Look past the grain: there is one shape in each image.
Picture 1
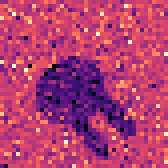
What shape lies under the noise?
rabbit's head
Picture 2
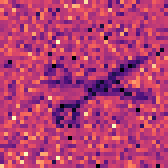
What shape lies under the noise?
pair of scissors
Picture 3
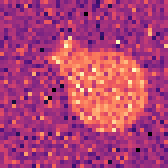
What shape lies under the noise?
light bulb
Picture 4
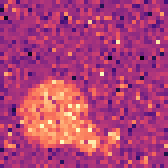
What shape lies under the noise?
pear
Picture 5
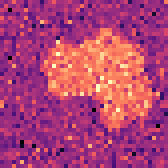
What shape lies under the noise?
car
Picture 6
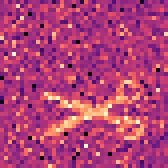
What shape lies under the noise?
pair of scissors
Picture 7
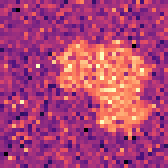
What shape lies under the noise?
car
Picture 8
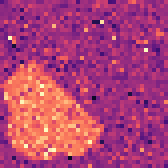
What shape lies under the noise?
cloud
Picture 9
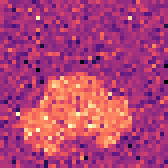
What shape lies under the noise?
car
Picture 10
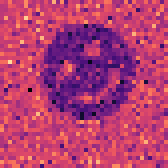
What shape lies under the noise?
smiling face
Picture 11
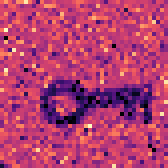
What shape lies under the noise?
key
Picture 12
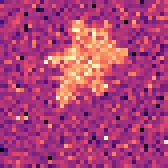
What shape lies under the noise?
turtle
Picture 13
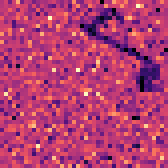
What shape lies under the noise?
musical note
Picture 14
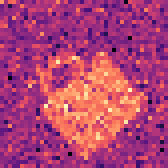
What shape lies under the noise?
cup
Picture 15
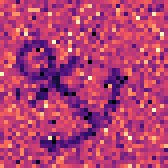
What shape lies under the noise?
anchor
